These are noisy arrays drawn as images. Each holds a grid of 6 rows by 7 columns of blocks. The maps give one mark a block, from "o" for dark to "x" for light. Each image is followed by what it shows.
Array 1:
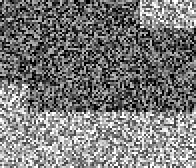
oooooxx
ooooooo
ooooooo
xoooooo
xxxxxxx
xxxxxxx
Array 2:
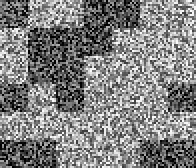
oxxooxx
xoooxxx
xooxxxx
oxoxxxo
xxxxxxx
ooxxxoo
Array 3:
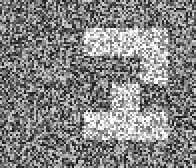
ooooooo
oooxxxo
oooooxo
ooooxoo
oooxxxo
ooooooo
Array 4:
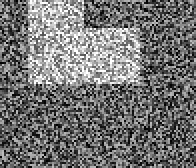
oxxoooo
oxxxxoo
oxxxxoo
ooooooo
ooooooo
ooooooo
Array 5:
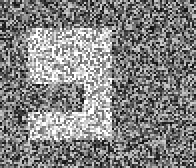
ooooooo
oxxxooo
oxxxooo
oooxooo
oxxxooo
ooooooo
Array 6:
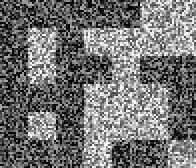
oooooxx
oxoxxxx
oxooxoo
oooxxxo
oxoxxxo
oooxoox
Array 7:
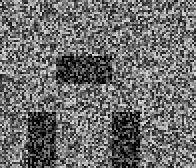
xxxxxxx
xxxxxxx
xxooxxx
xxxxxxx
xoxxoxx
xoxxoxx
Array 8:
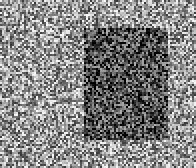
xxxxxxx
xxxooox
xxxooox
xxxooox
xxxooox
xxxxxxx
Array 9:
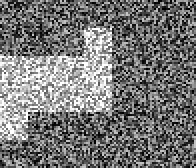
ooooooo
oooxooo
xxxxooo
xxxxooo
xoooooo
ooooooo
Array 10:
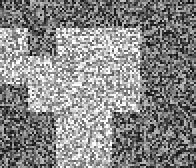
ooooooo
xoxxxoo
xxxxxoo
oxxxxoo
ooxxooo
ooxxooo
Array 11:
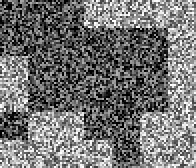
oooxxxx
oooooox
xooooox
xooooox
oxxooxx
xxxxoxx
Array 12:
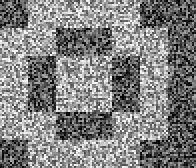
oxxxxoo
xxooxxo
xoxxoxo
xoxxoxo
xxooxxo
oxxxxoo
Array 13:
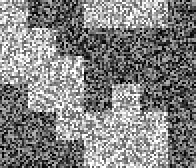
xooxxxo
xxooooo
xxxoooo
oxxoxoo
ooxxxxo
oooxxxo
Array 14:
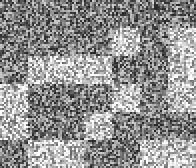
ooooooo
ooooxox
oxxxoox
xoooxox
xooxooo
oxxooxx
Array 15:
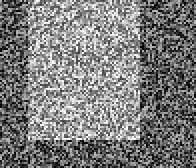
oxxxxoo
oxxxxoo
oxxxxoo
oxxxxoo
oxxxxoo
ooooooo
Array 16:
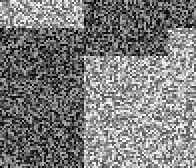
xxxoooo
oooooox
oooxxxx
oooxxxx
oooxxxx
oooxxxx
